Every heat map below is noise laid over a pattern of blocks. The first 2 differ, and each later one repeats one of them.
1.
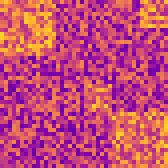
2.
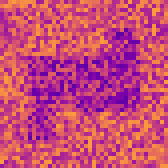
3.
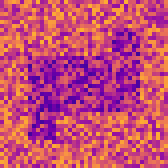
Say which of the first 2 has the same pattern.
2
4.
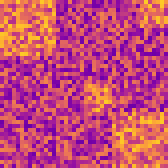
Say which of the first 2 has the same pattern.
1
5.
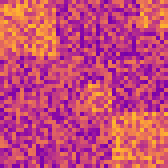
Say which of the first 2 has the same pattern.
1
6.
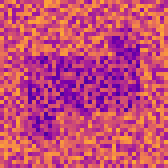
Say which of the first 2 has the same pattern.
2
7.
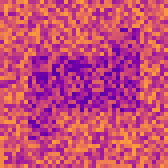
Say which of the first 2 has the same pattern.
2
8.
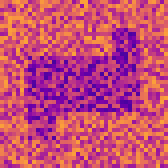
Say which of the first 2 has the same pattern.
2
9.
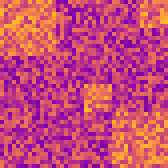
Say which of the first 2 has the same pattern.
1
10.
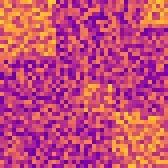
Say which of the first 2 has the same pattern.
1
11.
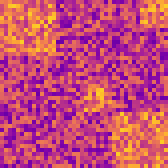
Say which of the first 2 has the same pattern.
1
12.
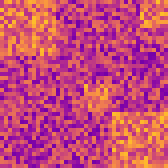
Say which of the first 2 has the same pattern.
1
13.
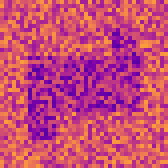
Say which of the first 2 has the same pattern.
2
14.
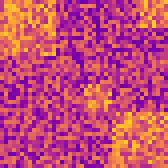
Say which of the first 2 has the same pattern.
1
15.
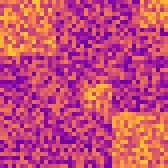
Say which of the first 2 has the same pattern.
1
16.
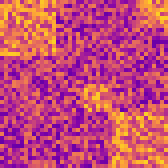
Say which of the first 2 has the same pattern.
1
